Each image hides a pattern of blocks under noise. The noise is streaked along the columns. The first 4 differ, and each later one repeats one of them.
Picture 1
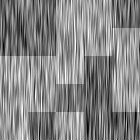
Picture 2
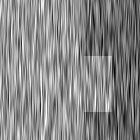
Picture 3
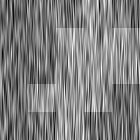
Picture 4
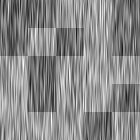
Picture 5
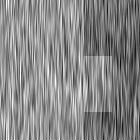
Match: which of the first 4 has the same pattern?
2
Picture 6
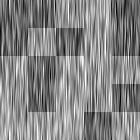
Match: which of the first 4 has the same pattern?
4
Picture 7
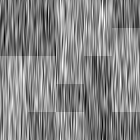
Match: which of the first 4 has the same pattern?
1
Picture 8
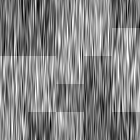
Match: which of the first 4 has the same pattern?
1
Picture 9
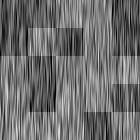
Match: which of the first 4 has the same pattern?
4
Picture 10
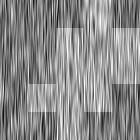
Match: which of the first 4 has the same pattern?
3
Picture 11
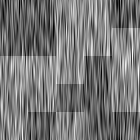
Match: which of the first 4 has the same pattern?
1
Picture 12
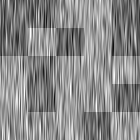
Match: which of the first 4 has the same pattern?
4
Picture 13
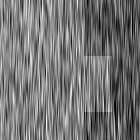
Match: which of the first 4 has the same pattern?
2
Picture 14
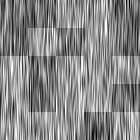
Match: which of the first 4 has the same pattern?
4
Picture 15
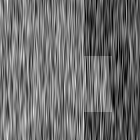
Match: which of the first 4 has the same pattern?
2
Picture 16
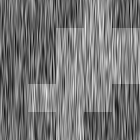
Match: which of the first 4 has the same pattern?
3
